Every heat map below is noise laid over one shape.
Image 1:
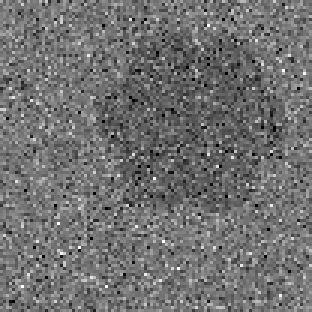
flower
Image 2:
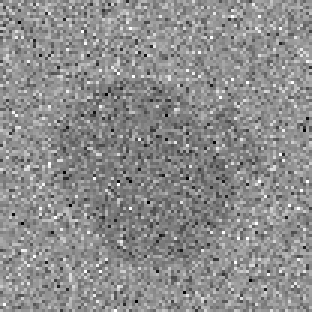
apple
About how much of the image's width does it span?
two thirds
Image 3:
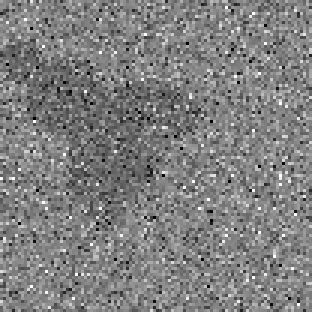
chess pawn
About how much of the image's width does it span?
two thirds
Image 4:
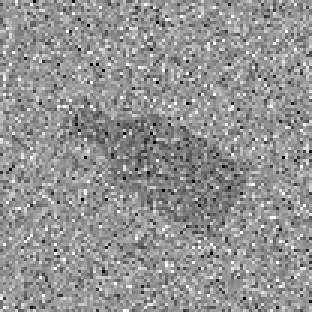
bottle
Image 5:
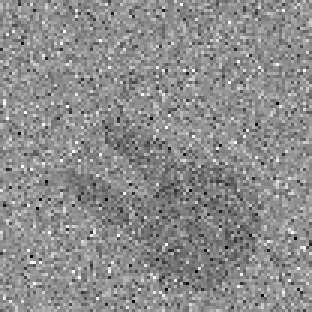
rabbit's head
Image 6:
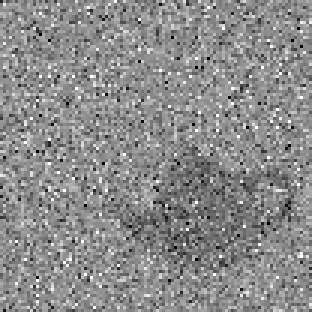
teapot
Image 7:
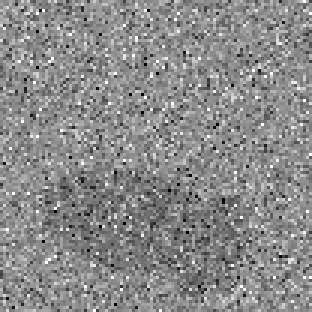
footprint
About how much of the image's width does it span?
two thirds
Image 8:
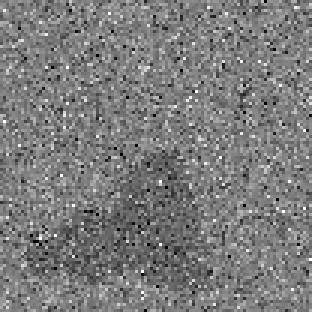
chess pawn
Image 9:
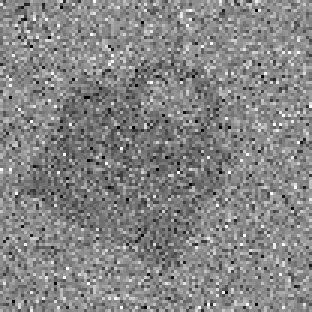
cup
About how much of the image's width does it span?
two thirds
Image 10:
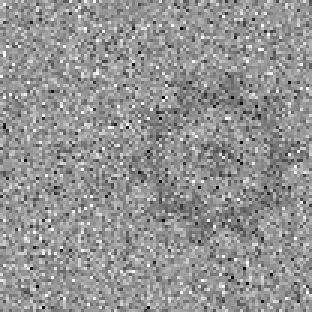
gear
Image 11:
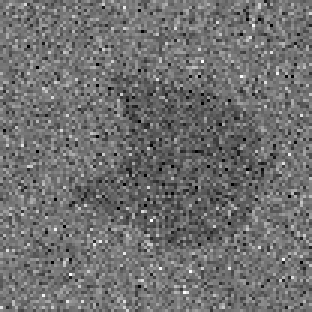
cat's head
